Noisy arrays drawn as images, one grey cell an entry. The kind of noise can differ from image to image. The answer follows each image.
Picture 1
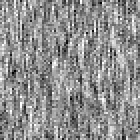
streaked along the columns
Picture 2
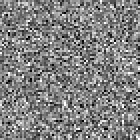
low rank plus noise
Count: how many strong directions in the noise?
five to eight
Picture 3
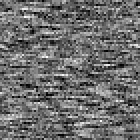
streaked along the rows
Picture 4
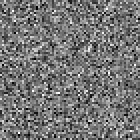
low rank plus noise
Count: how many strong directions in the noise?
three or four
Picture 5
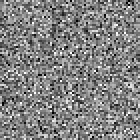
independent entries
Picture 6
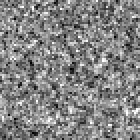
blotchy
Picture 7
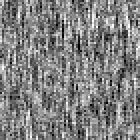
streaked along the columns
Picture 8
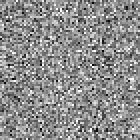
low rank plus noise
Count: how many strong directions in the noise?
one
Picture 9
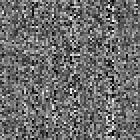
columns of uneven size
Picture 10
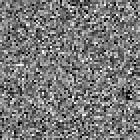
independent entries
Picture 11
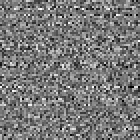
rows of uneven size
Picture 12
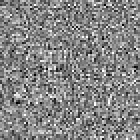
low rank plus noise
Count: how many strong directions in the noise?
five to eight
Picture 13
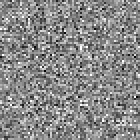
low rank plus noise
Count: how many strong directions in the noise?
five to eight
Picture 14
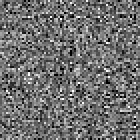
low rank plus noise
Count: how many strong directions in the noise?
two
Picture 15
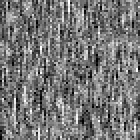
streaked along the columns
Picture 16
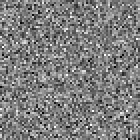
independent entries
